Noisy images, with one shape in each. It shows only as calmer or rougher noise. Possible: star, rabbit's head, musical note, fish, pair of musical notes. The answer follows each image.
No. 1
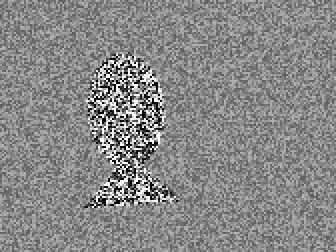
rough fish
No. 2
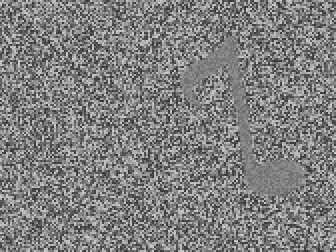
calm musical note
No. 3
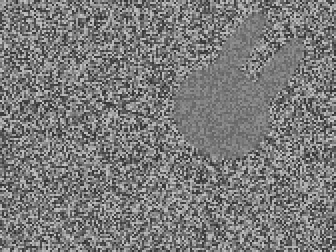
calm rabbit's head
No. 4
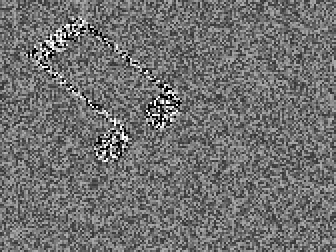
rough pair of musical notes
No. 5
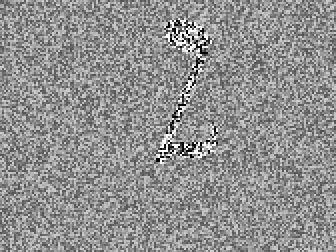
rough musical note
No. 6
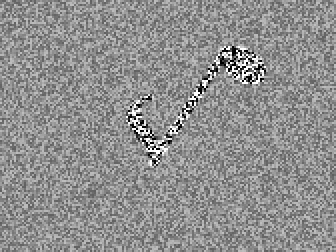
rough musical note
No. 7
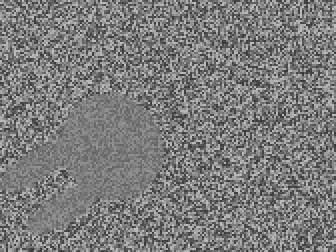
calm rabbit's head
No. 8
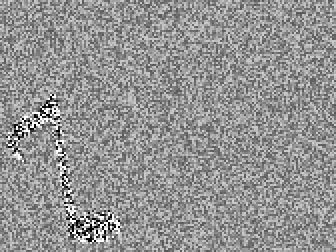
rough musical note
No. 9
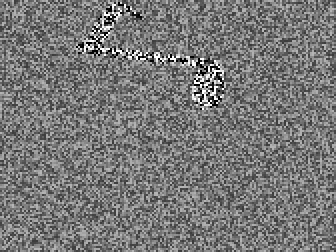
rough musical note, top middle
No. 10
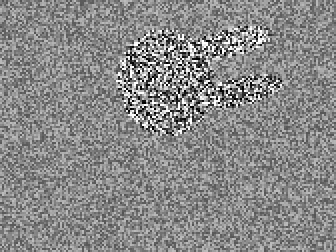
rough rabbit's head
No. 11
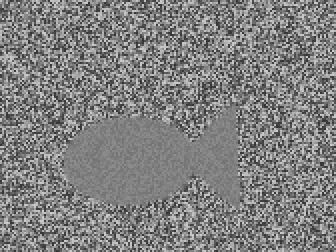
calm fish
